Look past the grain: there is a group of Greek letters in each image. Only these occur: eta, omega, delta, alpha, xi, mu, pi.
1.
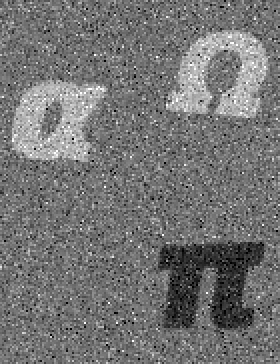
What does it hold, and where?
top left: light alpha; top right: light omega; bottom right: dark pi
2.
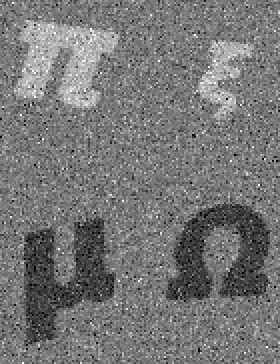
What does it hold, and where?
top left: light pi; top right: light xi; bottom left: dark mu; bottom right: dark omega
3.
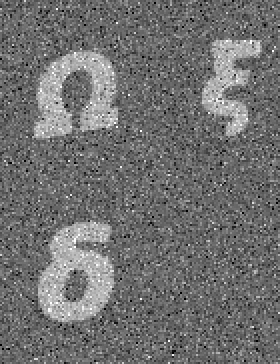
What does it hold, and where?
top left: light omega; top right: light xi; bottom left: light delta
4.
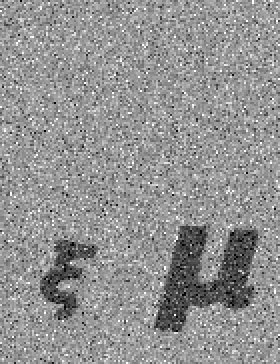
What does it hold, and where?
bottom left: dark xi; bottom right: dark mu
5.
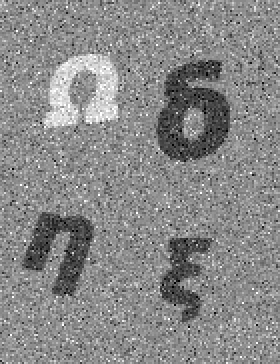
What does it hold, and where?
top left: light omega; top right: dark delta; bottom left: dark eta; bottom right: dark xi
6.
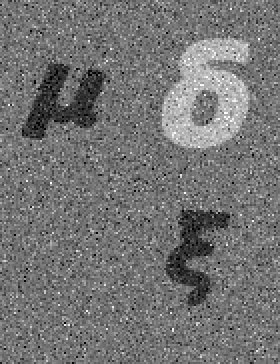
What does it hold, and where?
top left: dark mu; top right: light delta; bottom right: dark xi
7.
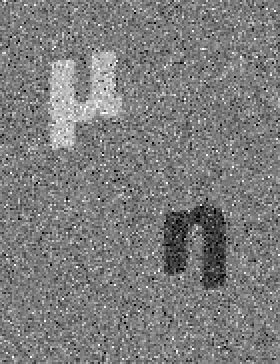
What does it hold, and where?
top left: light mu; bottom right: dark eta
